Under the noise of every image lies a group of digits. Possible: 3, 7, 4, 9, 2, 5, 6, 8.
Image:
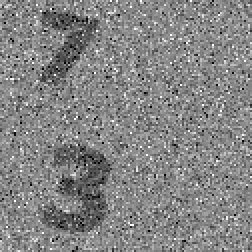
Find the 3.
bottom left
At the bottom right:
nothing
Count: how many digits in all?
2
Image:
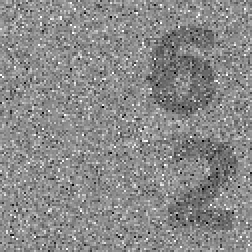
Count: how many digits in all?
2
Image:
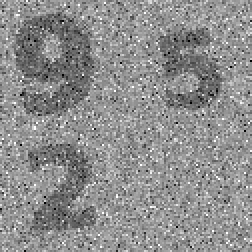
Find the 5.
top right
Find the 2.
bottom left
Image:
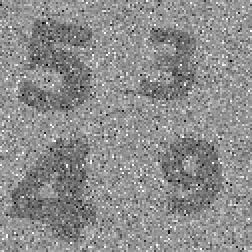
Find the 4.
bottom left
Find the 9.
bottom right
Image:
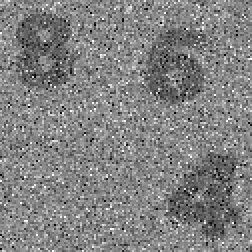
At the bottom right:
4
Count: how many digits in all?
3
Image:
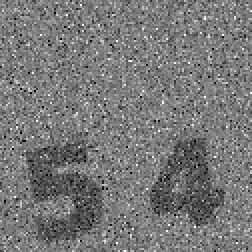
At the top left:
nothing
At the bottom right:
4
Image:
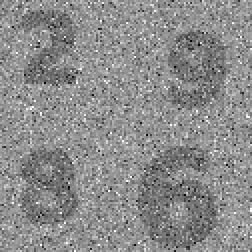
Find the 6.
bottom right
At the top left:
2
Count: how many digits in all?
4
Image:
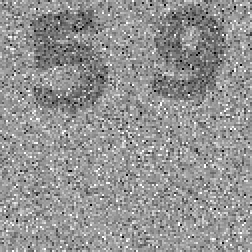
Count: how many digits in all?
2
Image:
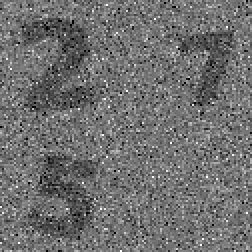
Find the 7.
top right
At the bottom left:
5
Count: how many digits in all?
3
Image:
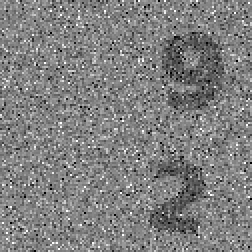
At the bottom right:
2
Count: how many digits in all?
2
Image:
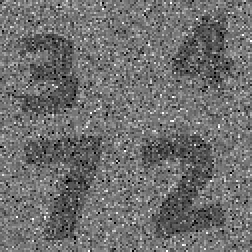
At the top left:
3
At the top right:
4
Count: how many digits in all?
4
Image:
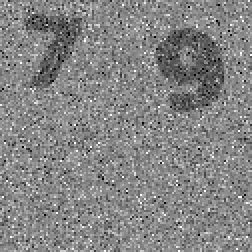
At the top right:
9
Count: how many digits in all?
2
